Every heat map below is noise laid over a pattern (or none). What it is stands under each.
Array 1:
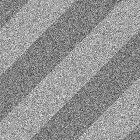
diagonal stripes
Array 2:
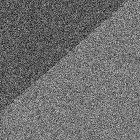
a sharp edge
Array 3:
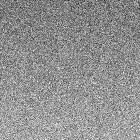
a smooth slope
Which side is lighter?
bottom
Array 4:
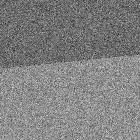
a sharp edge
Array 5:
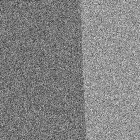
a sharp edge
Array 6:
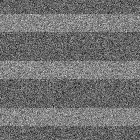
horizontal stripes
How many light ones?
3
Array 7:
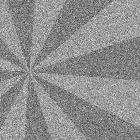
spokes from one point
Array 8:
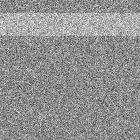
one horizontal stripe
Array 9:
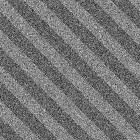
diagonal stripes
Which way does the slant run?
top left to bottom right
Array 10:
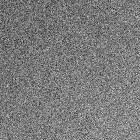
a smooth slope
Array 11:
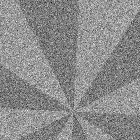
spokes from one point
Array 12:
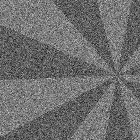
spokes from one point
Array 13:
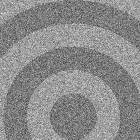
rings round one point
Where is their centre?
bottom middle
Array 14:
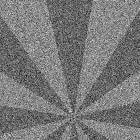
spokes from one point
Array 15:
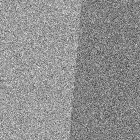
a sharp edge
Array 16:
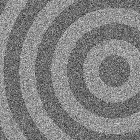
rings round one point
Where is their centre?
middle right
